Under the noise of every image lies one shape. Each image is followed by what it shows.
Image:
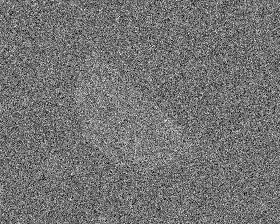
half disc
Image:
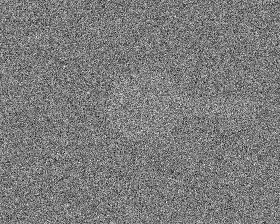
lollipop
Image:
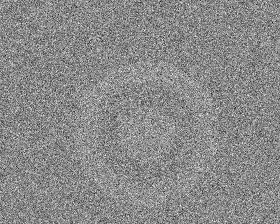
bullseye
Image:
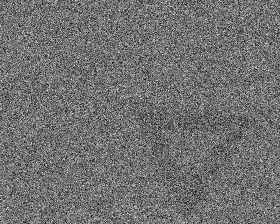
triangle frame
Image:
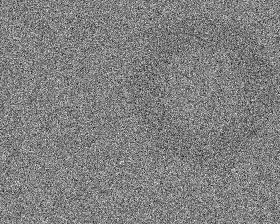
ring
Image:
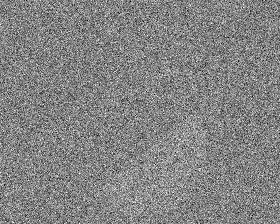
half disc
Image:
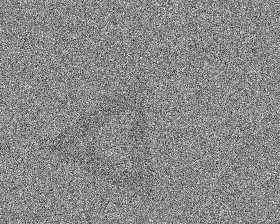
triangle frame
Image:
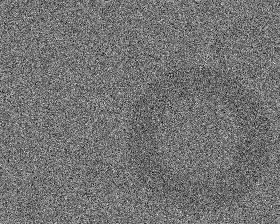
ring
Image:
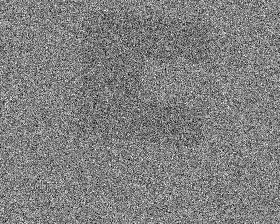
square with a notch
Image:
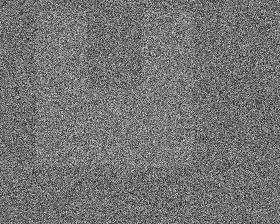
square with a notch
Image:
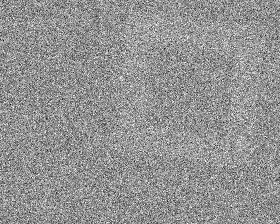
square frame
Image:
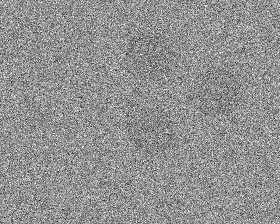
three dots
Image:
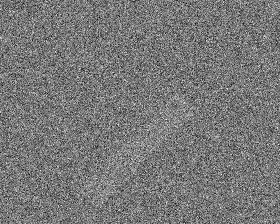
bar
